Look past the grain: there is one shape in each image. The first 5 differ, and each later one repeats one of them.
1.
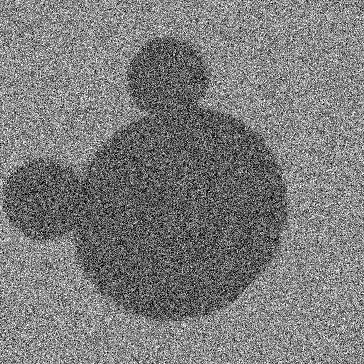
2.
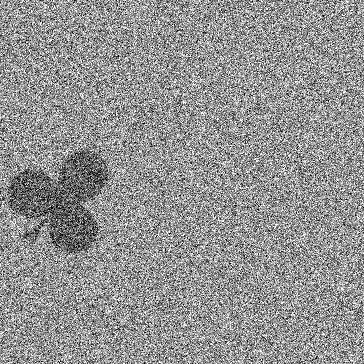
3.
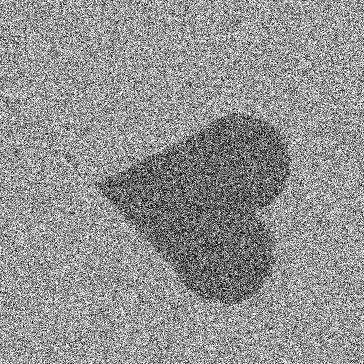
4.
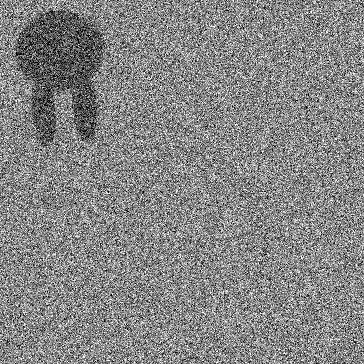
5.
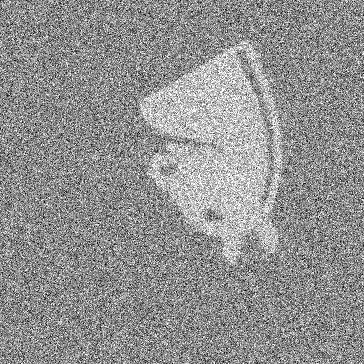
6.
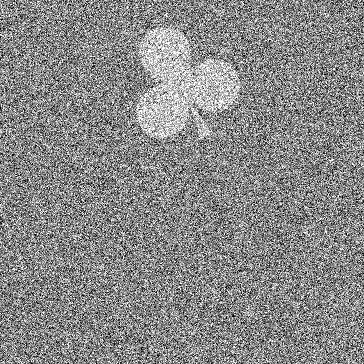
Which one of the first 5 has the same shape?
2
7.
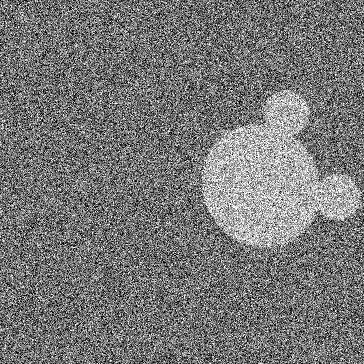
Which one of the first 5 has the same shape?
1
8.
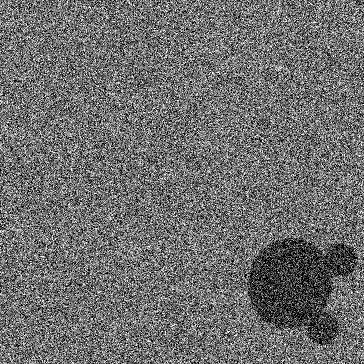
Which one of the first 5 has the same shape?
1
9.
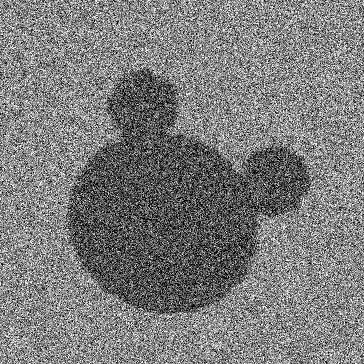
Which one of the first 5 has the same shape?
1
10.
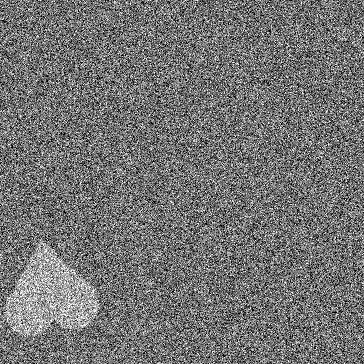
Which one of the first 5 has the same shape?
3
